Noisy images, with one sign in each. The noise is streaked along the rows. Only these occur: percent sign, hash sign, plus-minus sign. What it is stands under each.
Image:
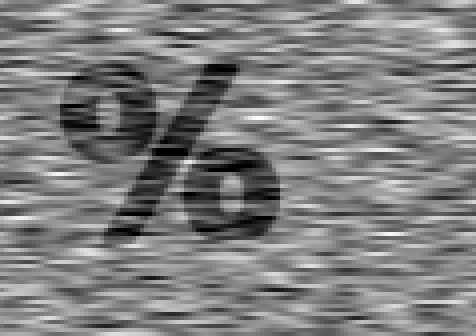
percent sign
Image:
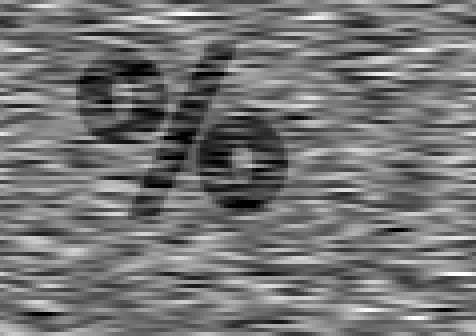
percent sign
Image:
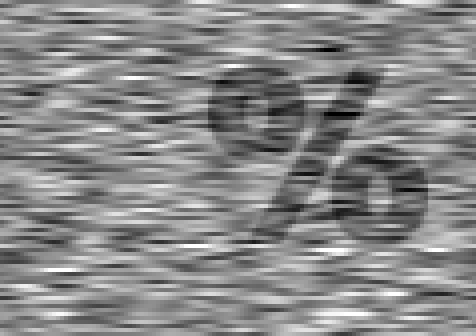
percent sign
